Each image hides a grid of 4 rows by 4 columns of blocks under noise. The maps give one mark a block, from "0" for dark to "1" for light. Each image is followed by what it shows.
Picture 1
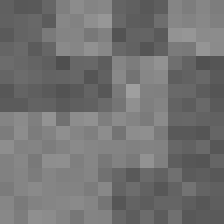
0 1 0 1
0 0 1 0
1 1 1 0
1 1 0 0
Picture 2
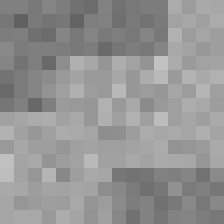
0 0 0 1
0 1 1 1
1 1 1 1
1 1 0 0
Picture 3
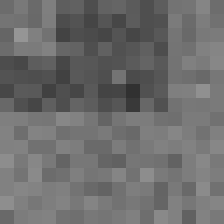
1 0 0 1
0 0 0 1
1 1 1 1
1 1 1 1
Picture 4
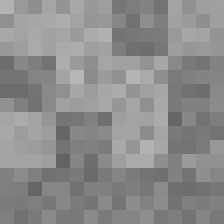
1 1 0 1
0 1 1 0
1 0 1 0
0 0 0 0
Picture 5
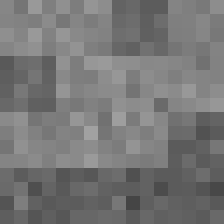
1 1 0 1
0 1 1 1
1 1 1 0
0 0 0 0
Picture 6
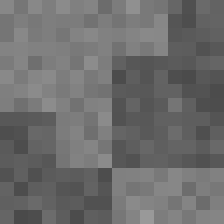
1 1 1 0
1 1 0 0
0 1 0 0
0 0 1 1
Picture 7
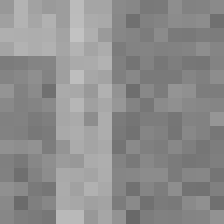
1 1 0 0
0 1 0 0
0 1 0 0
0 1 0 0
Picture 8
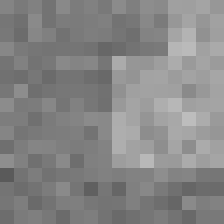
0 0 0 1
0 0 1 1
0 0 1 1
0 0 0 0
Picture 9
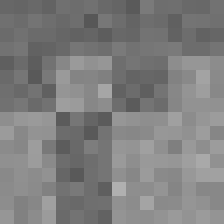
0 0 0 0
0 1 0 1
1 0 1 1
1 0 1 1
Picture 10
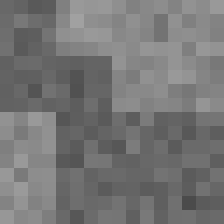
0 1 1 1
0 0 1 1
1 0 0 0
1 0 0 0
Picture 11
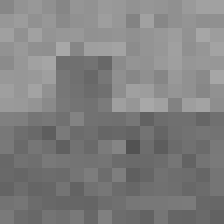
1 1 1 1
1 0 1 1
0 0 0 0
0 0 0 0
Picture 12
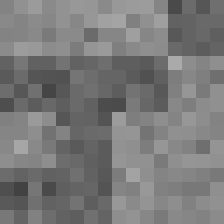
1 1 1 0
0 0 0 1
1 0 1 1
0 0 1 1
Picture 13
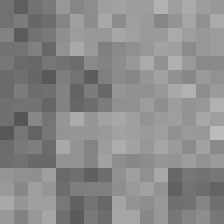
0 1 1 1
0 0 1 1
0 1 1 1
1 0 1 0
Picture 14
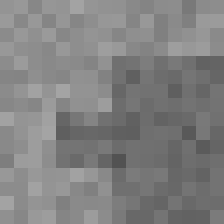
1 1 1 1
1 1 0 0
1 0 0 0
1 1 0 0
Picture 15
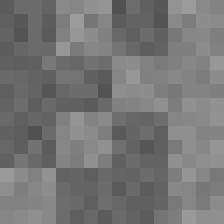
0 1 0 1
0 0 1 1
0 1 0 1
1 0 0 1
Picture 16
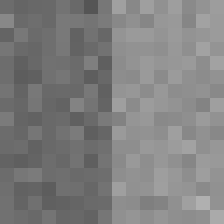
0 0 1 1
0 0 1 1
0 0 1 1
0 0 1 1
